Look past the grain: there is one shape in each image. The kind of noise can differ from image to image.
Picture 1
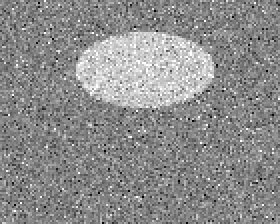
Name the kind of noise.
heavy tails
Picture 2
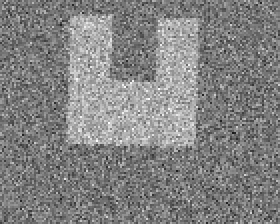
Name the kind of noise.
independent entries
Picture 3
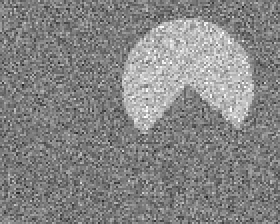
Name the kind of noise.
low rank plus noise
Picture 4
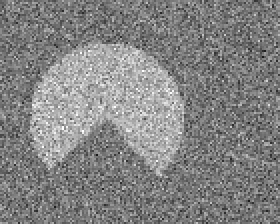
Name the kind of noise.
independent entries
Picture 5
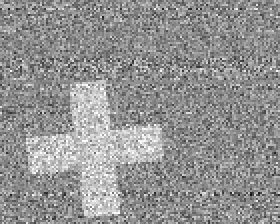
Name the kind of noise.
rows of uneven size
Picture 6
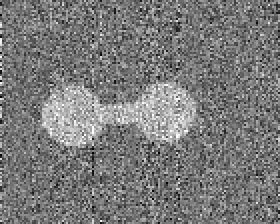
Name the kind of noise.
columns of uneven size
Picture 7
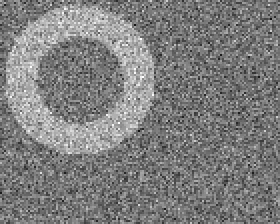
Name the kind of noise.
low rank plus noise
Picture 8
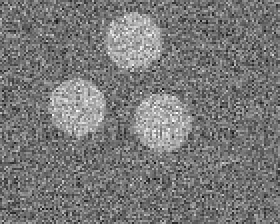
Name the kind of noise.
low rank plus noise
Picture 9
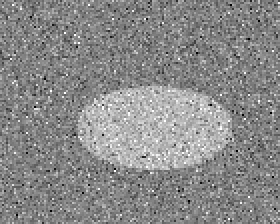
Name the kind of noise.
heavy tails
